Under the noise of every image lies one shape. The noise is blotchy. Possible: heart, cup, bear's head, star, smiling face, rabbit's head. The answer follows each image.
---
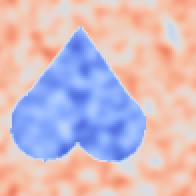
heart
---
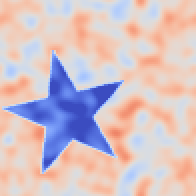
star
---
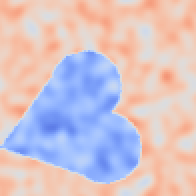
heart
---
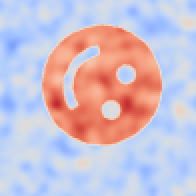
smiling face
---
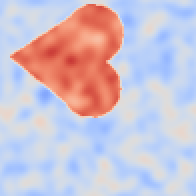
heart
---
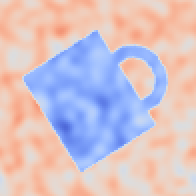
cup
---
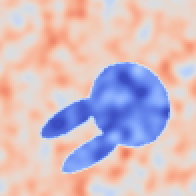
rabbit's head
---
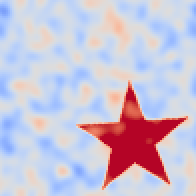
star
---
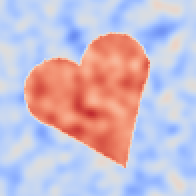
heart
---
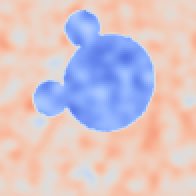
bear's head
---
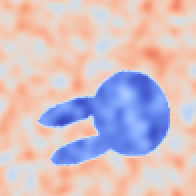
rabbit's head
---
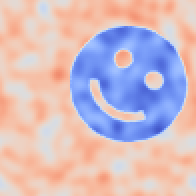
smiling face
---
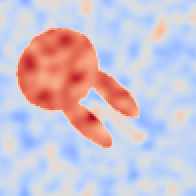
rabbit's head
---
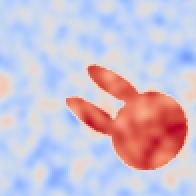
rabbit's head
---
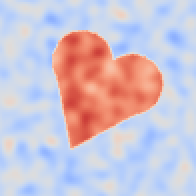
heart
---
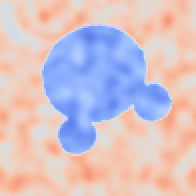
bear's head
